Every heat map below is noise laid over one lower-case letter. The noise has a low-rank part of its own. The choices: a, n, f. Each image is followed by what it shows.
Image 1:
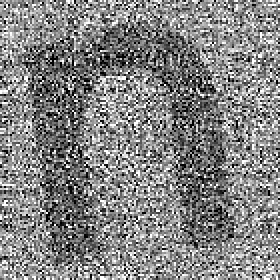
dark n
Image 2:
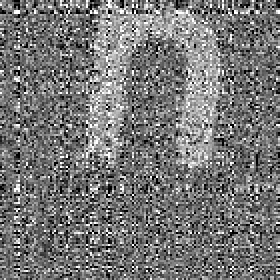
light n
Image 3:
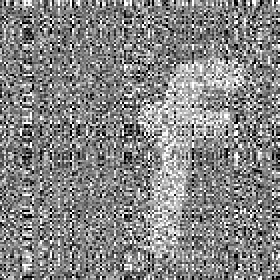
light f
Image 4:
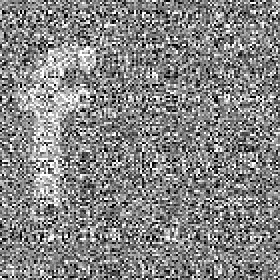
light f
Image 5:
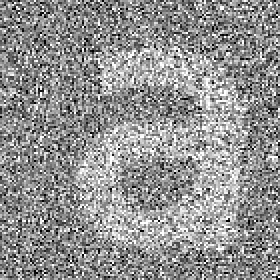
light a
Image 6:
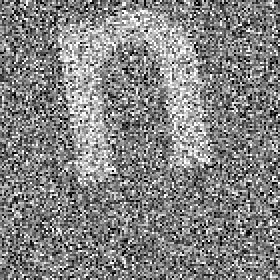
light n
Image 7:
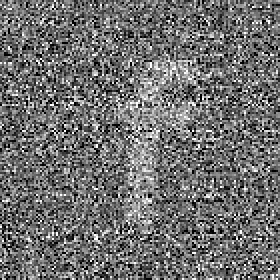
light f
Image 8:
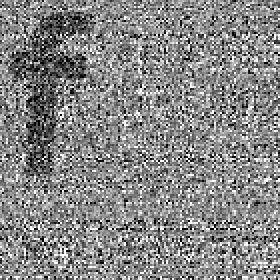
dark f
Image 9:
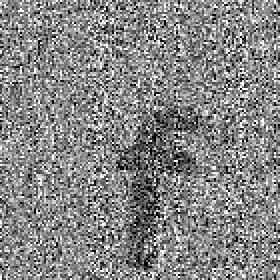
dark f
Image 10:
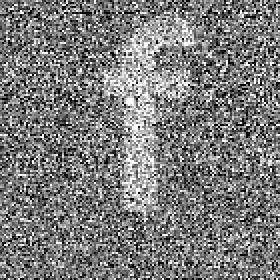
light f
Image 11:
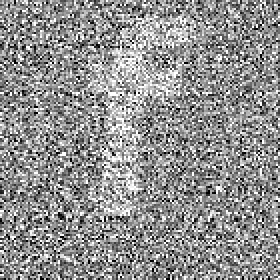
light f
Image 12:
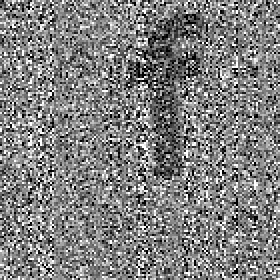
dark f
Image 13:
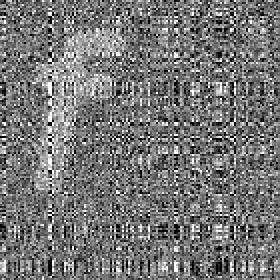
light f
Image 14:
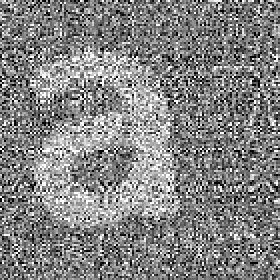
light a
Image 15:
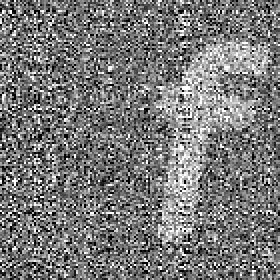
light f
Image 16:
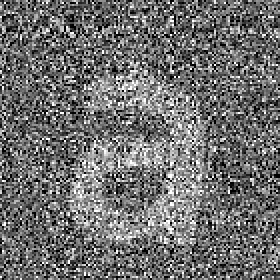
light a
